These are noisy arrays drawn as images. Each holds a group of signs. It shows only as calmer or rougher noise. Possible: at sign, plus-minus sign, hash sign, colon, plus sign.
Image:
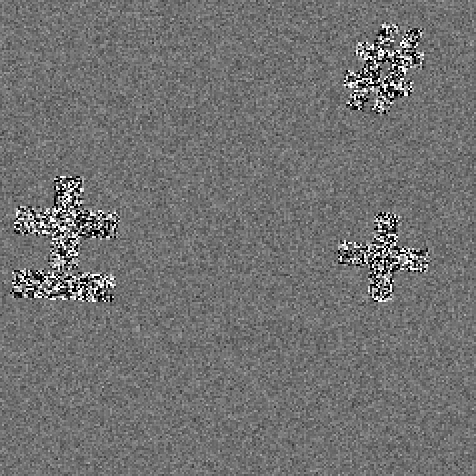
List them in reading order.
top right: rough hash sign; middle left: rough plus-minus sign; middle right: rough plus sign
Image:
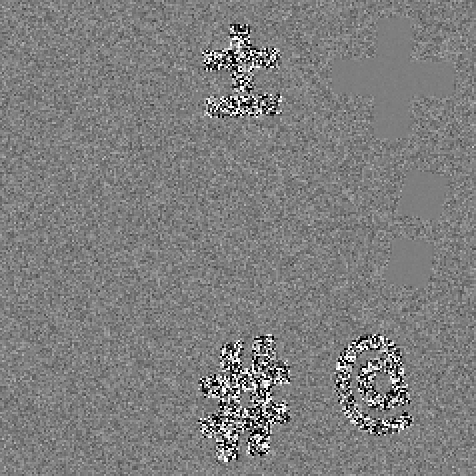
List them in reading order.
top middle: rough plus-minus sign; top right: calm plus sign; middle right: calm colon; bottom middle: rough hash sign; bottom right: rough at sign
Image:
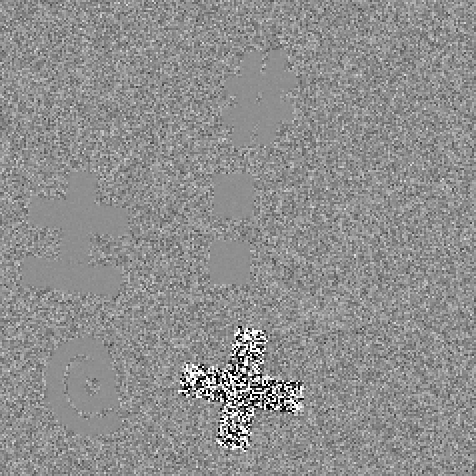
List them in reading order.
top middle: calm hash sign; middle left: calm plus-minus sign; centre: calm colon; bottom left: calm at sign; bottom middle: rough plus sign
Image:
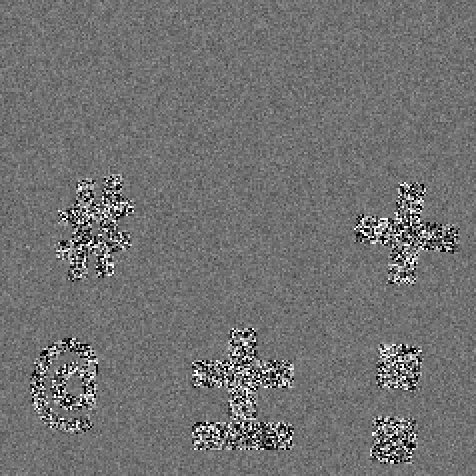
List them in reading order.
middle left: rough hash sign; middle right: rough plus sign; bottom left: rough at sign; bottom middle: rough plus-minus sign; bottom right: rough colon
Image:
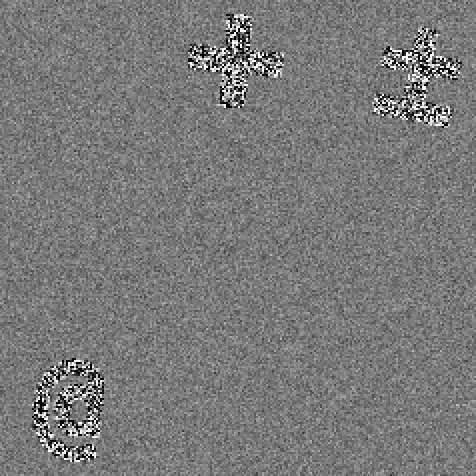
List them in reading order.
top middle: rough plus sign; top right: rough plus-minus sign; bottom left: rough at sign
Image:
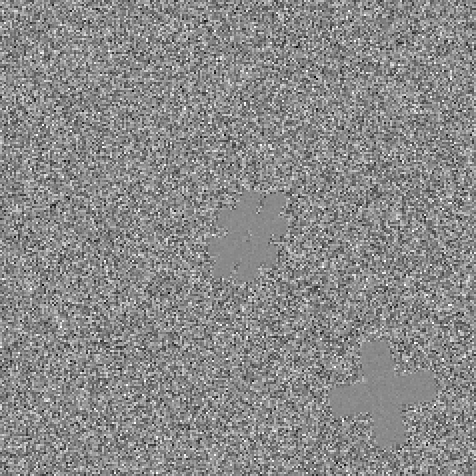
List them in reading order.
centre: calm hash sign; bottom right: calm plus sign
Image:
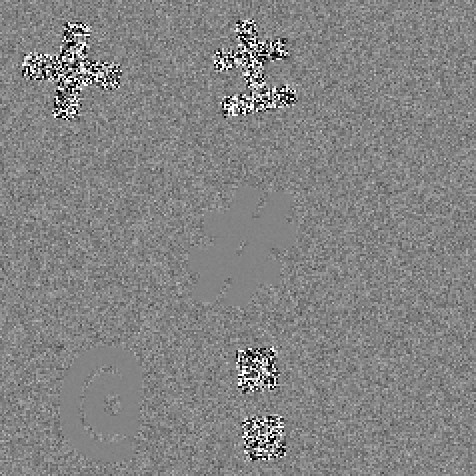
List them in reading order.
top left: rough plus sign; top middle: rough plus-minus sign; centre: calm hash sign; bottom left: calm at sign; bottom middle: rough colon
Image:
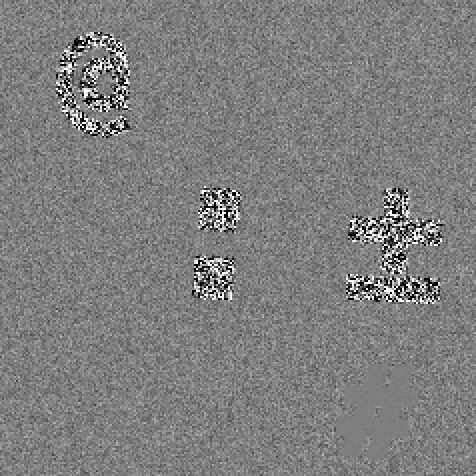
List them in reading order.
top left: rough at sign; centre: rough colon; middle right: rough plus-minus sign; bottom right: calm hash sign
